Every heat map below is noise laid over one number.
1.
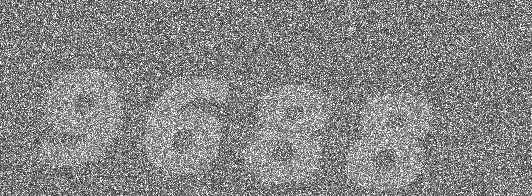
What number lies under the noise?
9688
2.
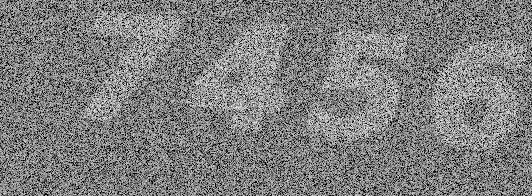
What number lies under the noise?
7456
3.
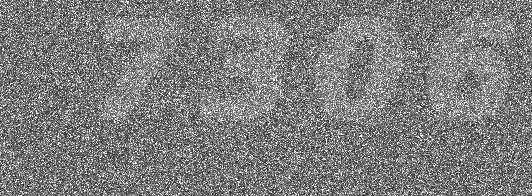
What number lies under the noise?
7306
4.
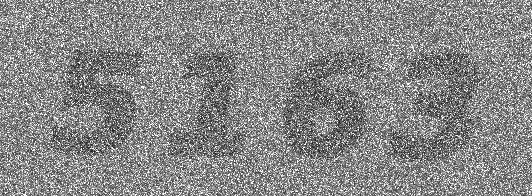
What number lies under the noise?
5163
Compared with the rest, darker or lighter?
darker
